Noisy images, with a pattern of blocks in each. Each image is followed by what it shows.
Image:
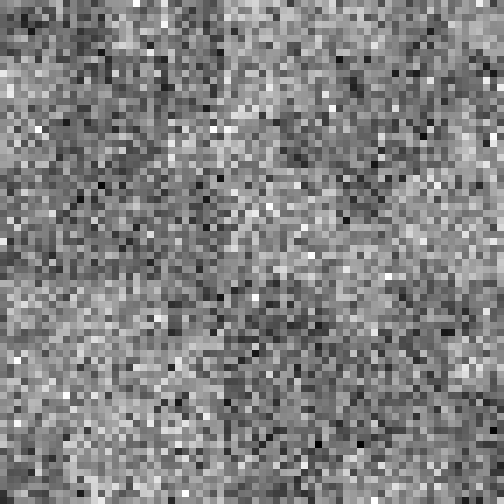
mirrored about the diagonal from the bottom left
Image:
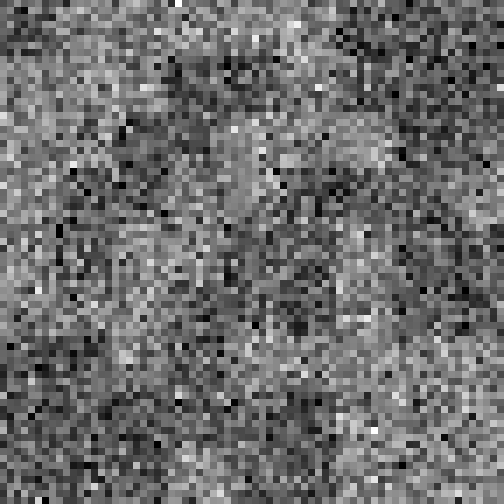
mirrored about the diagonal from the top left
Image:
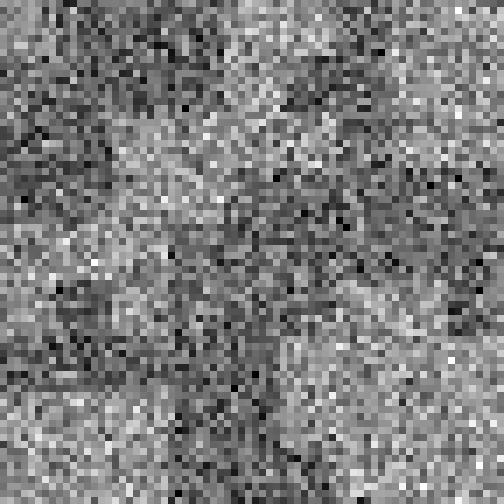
mirrored about the diagonal from the top left
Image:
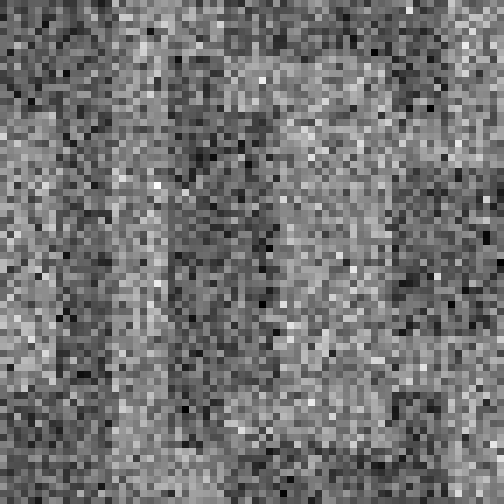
top and bottom mirror each other
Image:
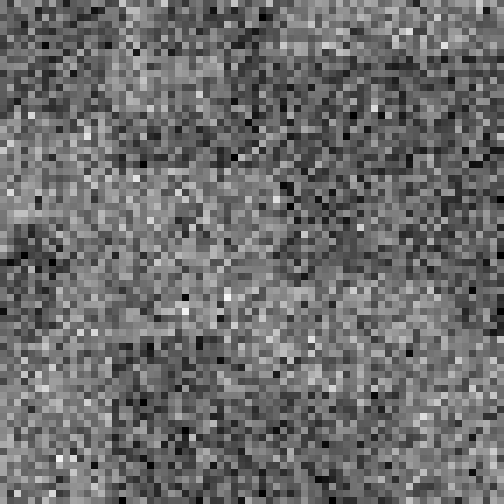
no symmetry
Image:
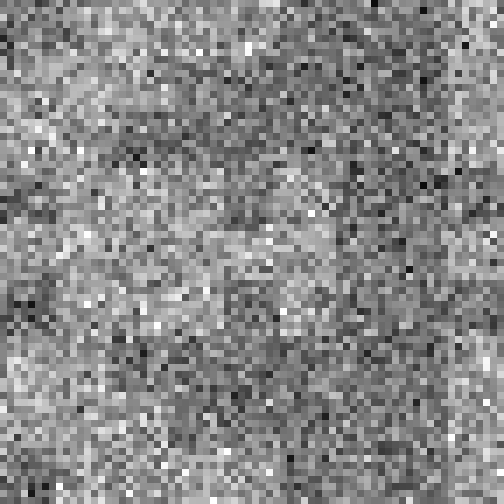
top and bottom mirror each other
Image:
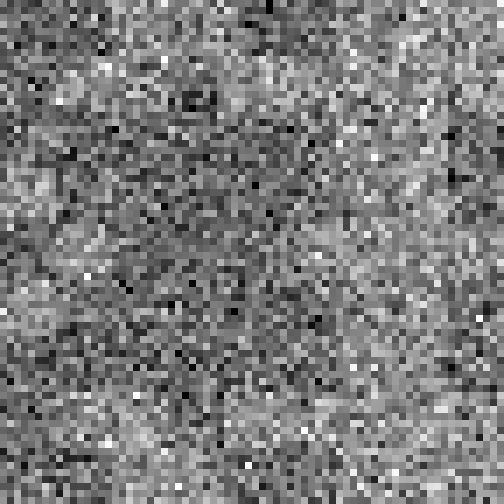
top and bottom mirror each other
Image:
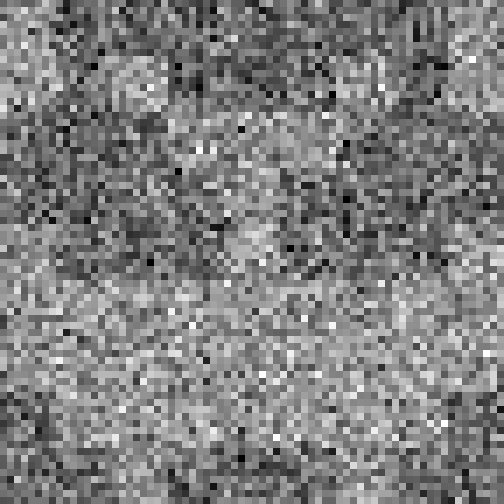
left and right mirror each other
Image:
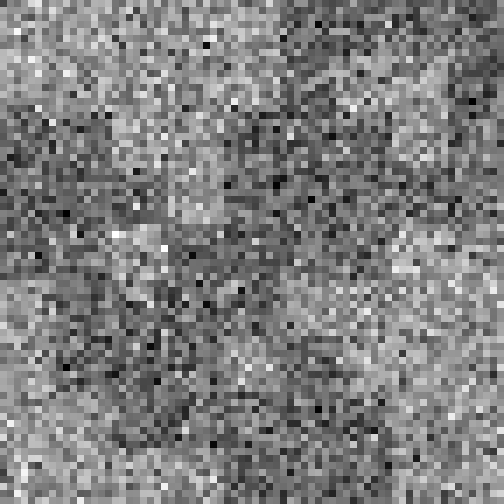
mirrored about the diagonal from the bottom left
